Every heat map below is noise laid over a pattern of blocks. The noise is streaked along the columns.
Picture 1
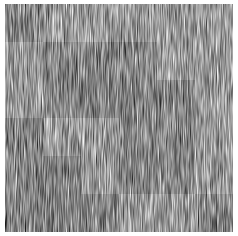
mirrored about the diagonal from the bottom left
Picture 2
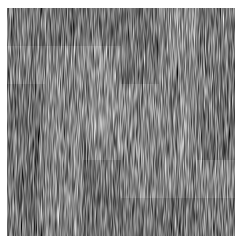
the same after a half turn
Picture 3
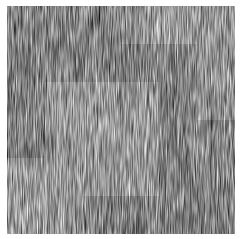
mirrored about the diagonal from the bottom left
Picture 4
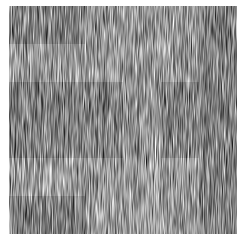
top and bottom mirror each other
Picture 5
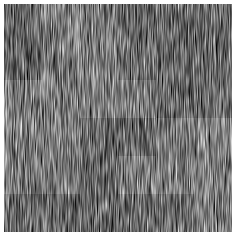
no symmetry
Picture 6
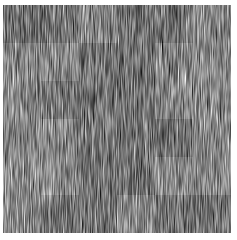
the same after a half turn
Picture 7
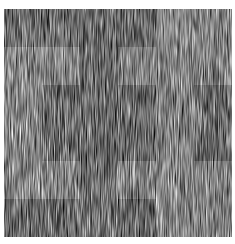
top and bottom mirror each other
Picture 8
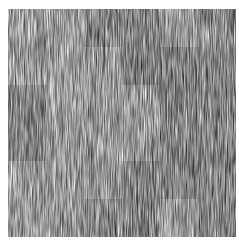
top and bottom mirror each other
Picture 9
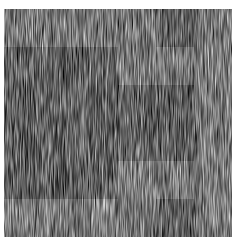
top and bottom mirror each other
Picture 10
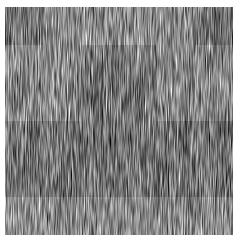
left and right mirror each other
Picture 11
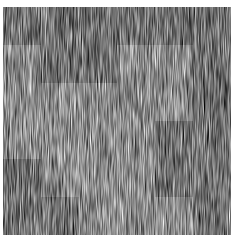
mirrored about the diagonal from the bottom left
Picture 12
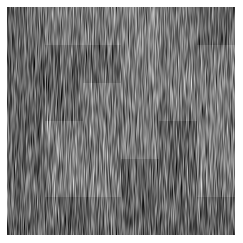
mirrored about the diagonal from the bottom left
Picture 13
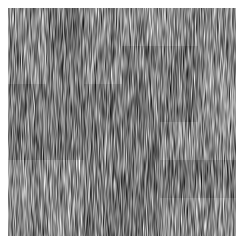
mirrored about the diagonal from the bottom left
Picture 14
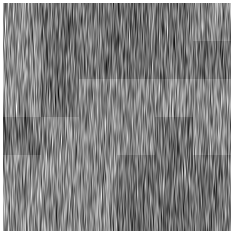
no symmetry
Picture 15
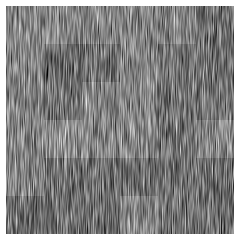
mirrored about the diagonal from the top left
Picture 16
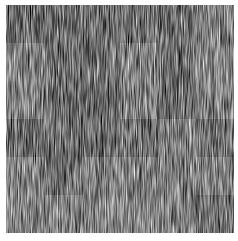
no symmetry
